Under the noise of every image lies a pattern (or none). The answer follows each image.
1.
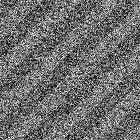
diagonal stripes
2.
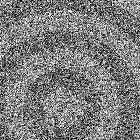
rings round one point
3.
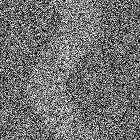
a wavy band
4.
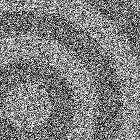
rings round one point
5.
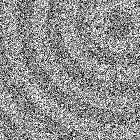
rings round one point
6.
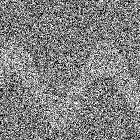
a wavy band
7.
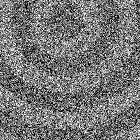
rings round one point
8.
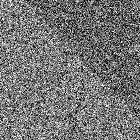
a sharp edge
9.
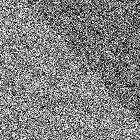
a sharp edge
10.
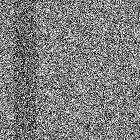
one vertical stripe
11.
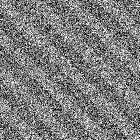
diagonal stripes
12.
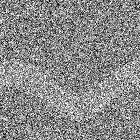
a wavy band
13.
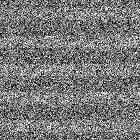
horizontal stripes
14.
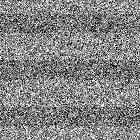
horizontal stripes
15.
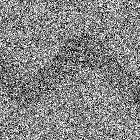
a wavy band
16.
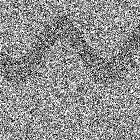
a wavy band
